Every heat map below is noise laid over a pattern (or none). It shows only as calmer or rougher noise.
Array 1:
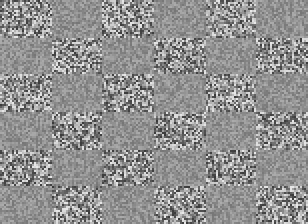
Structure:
a checkerboard
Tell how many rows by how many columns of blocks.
6 by 6
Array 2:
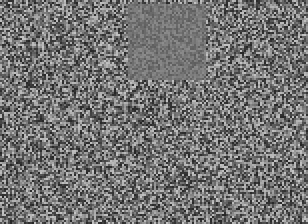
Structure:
one block
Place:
top middle
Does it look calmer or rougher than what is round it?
calmer
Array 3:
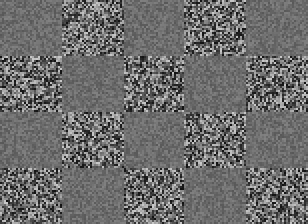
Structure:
a checkerboard
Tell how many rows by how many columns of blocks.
4 by 5
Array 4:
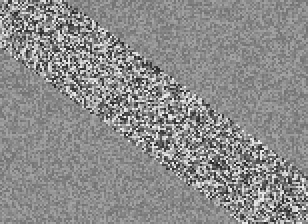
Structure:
a diagonal band
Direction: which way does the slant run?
top left to bottom right
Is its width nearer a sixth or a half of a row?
a half
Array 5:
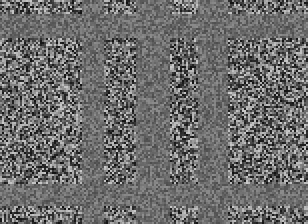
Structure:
bands of rows crossing bands of columns
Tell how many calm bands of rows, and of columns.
2 and 3
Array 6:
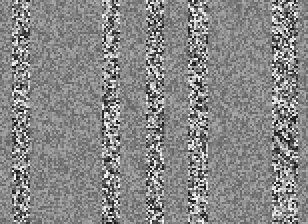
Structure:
bands of columns
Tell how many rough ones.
5
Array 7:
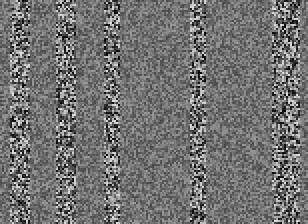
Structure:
bands of columns
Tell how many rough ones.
5
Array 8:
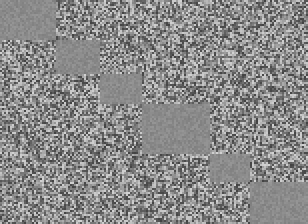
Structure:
blocks along the diagonal
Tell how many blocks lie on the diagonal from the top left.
6
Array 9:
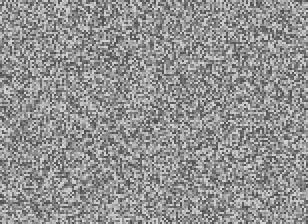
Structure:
only noise
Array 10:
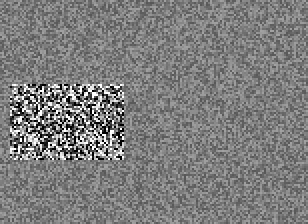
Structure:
one block
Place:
middle left
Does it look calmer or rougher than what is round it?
rougher
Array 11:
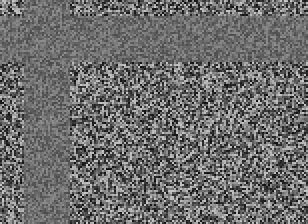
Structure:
bands of rows crossing bands of columns
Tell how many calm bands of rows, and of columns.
1 and 1
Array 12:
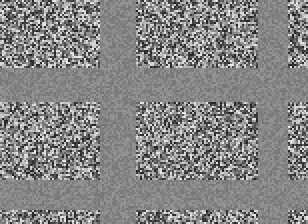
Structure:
bands of rows crossing bands of columns
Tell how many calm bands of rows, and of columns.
2 and 2
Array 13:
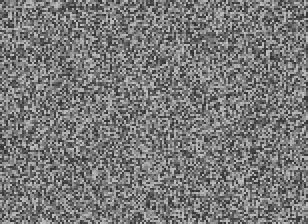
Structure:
only noise
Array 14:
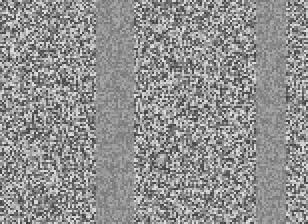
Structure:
bands of columns
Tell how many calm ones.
2
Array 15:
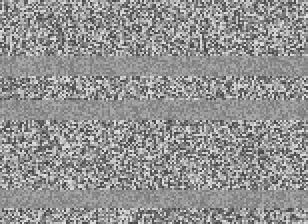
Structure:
bands of rows
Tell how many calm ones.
3
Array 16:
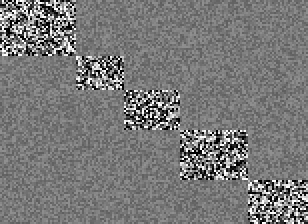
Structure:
blocks along the diagonal
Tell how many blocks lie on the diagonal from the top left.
5
